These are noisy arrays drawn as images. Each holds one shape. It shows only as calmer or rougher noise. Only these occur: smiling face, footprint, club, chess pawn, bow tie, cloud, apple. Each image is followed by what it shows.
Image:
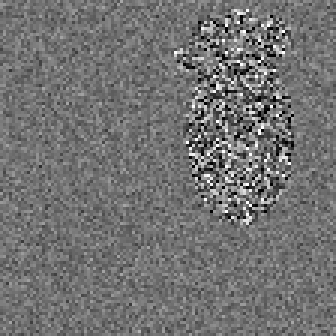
footprint
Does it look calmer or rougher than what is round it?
rougher
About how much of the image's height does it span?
two thirds
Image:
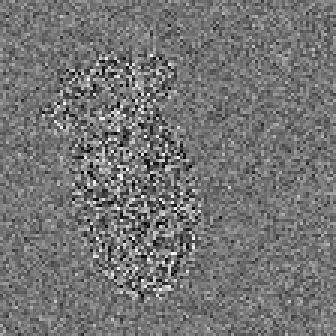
footprint
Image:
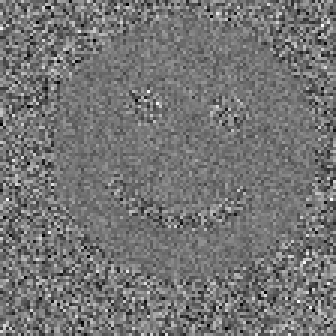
smiling face
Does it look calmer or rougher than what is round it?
calmer
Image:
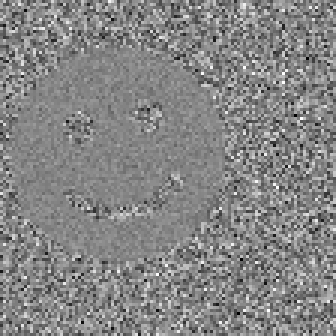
smiling face
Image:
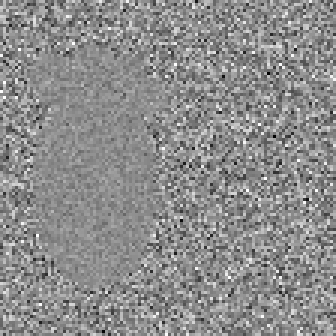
footprint
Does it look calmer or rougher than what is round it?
calmer
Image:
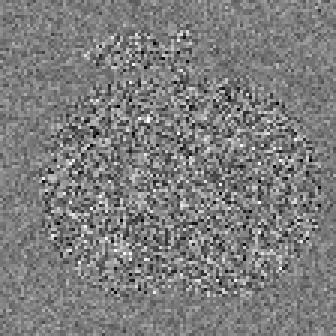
apple
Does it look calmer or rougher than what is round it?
rougher
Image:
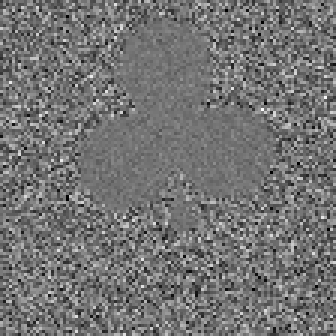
club
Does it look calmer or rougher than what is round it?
calmer
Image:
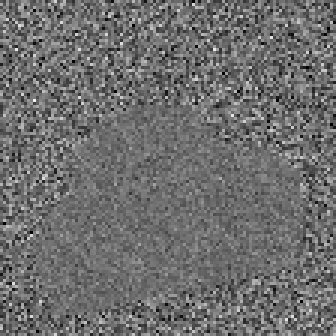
cloud
